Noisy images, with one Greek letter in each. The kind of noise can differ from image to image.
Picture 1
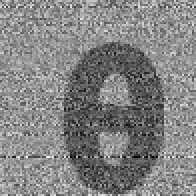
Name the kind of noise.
rows of uneven size
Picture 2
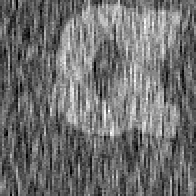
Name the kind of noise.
streaked along the columns
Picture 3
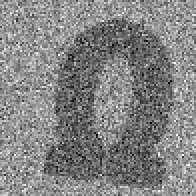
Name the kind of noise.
independent entries
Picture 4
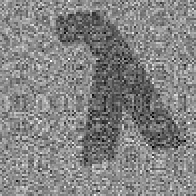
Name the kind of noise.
low rank plus noise
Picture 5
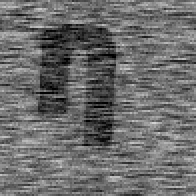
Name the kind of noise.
streaked along the rows
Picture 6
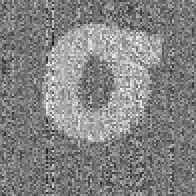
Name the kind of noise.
columns of uneven size
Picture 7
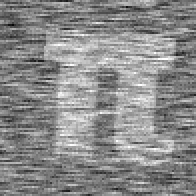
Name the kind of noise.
streaked along the rows
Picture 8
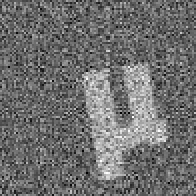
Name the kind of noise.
low rank plus noise
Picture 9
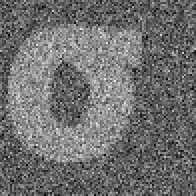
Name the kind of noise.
independent entries
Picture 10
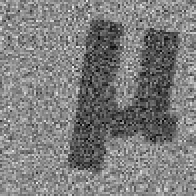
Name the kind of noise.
low rank plus noise
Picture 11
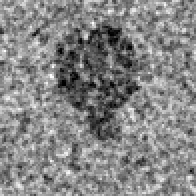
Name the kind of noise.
blotchy
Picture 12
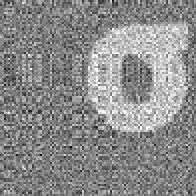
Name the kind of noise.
low rank plus noise
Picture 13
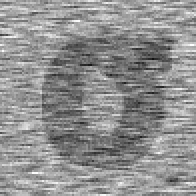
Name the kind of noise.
streaked along the rows
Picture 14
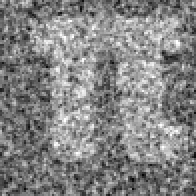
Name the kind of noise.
blotchy
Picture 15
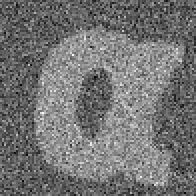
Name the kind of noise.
independent entries
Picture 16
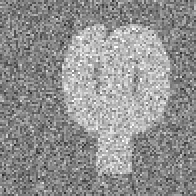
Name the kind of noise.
independent entries
